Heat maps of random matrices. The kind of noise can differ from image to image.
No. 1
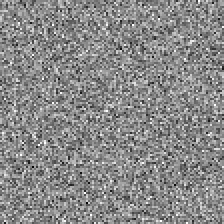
independent entries
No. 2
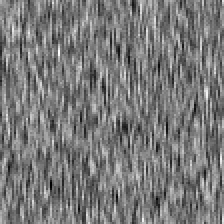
streaked along the columns
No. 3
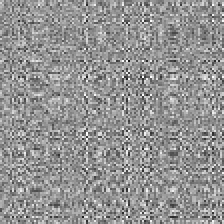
low rank plus noise
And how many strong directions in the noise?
two
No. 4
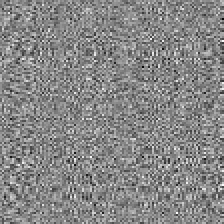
low rank plus noise
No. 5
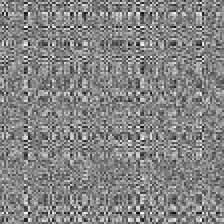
low rank plus noise
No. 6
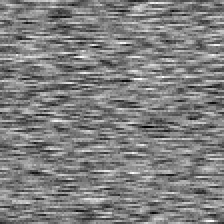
streaked along the rows
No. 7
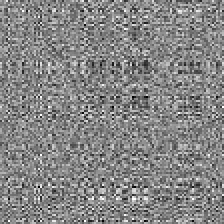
low rank plus noise
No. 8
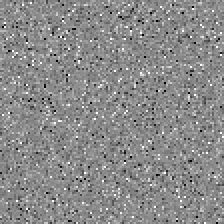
heavy tails
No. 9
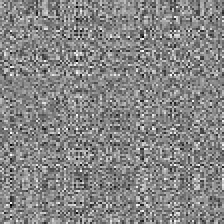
low rank plus noise
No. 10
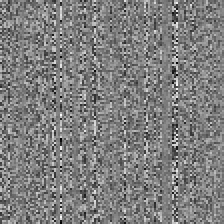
columns of uneven size
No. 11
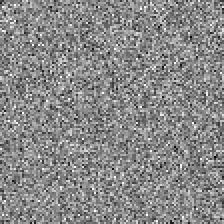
independent entries
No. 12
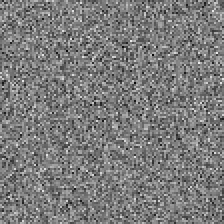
independent entries
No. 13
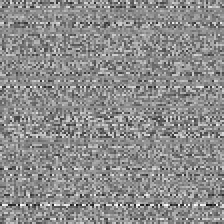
rows of uneven size
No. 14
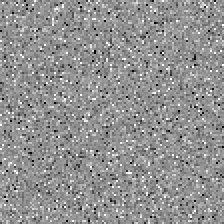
heavy tails
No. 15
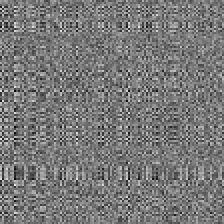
low rank plus noise
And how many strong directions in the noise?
one
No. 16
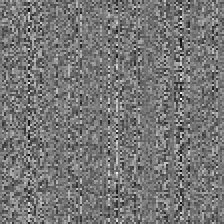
columns of uneven size
